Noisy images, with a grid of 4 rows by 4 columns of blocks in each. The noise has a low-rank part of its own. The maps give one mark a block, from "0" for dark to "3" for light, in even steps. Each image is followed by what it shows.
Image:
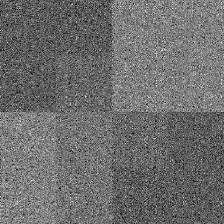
0033
0133
3210
3200
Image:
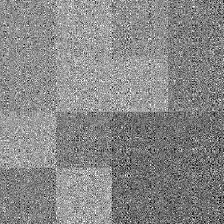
2321
2331
3100
1300
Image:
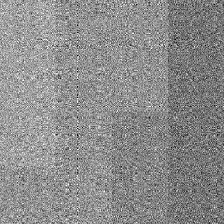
3220
3220
3210
2210
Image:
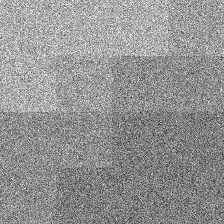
3332
3211
1100
1000
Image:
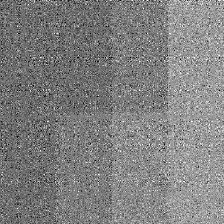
0013
0013
0123
0123
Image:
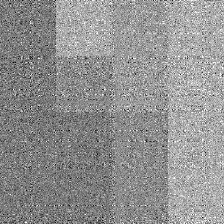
0323
0123
0013
0013
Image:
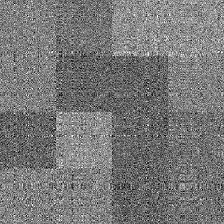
2133
2002
0301
2201
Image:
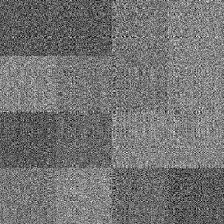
0023
3223
0133
2310
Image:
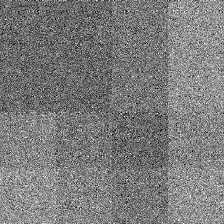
0013
0013
2102
3213
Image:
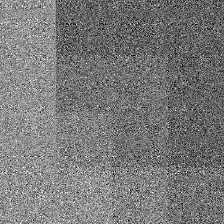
3000
3110
3210
3321
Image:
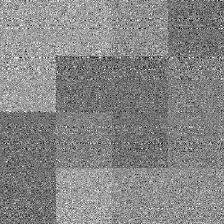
3320
3001
0101
0322
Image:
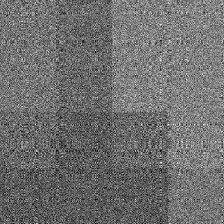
2133
2133
1013
0002
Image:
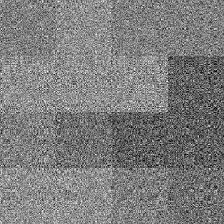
2322
3330
2100
3321
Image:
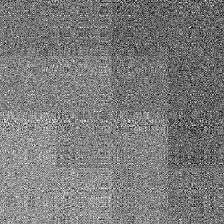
1100
2210
3220
3321
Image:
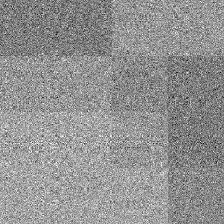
0022
2210
3320
3331
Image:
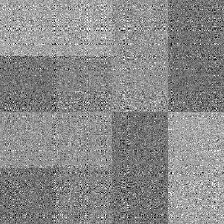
3320
0120
2203
0103
